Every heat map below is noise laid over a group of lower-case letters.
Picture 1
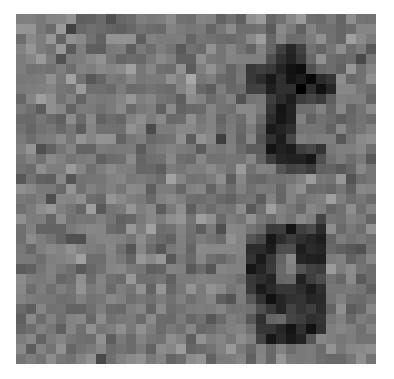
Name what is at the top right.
t
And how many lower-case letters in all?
2
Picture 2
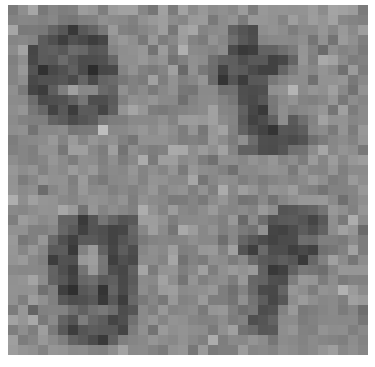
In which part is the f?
bottom right
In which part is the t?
top right
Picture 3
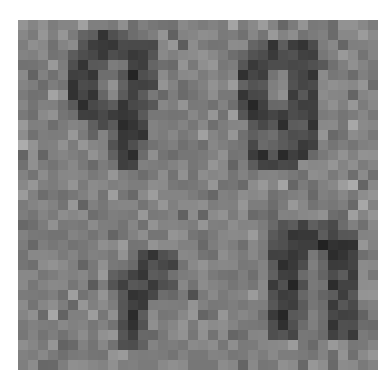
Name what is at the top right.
g
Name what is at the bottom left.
f
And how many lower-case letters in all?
4
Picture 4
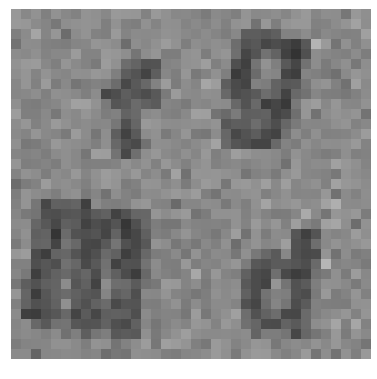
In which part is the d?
bottom right
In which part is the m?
bottom left
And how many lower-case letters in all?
4
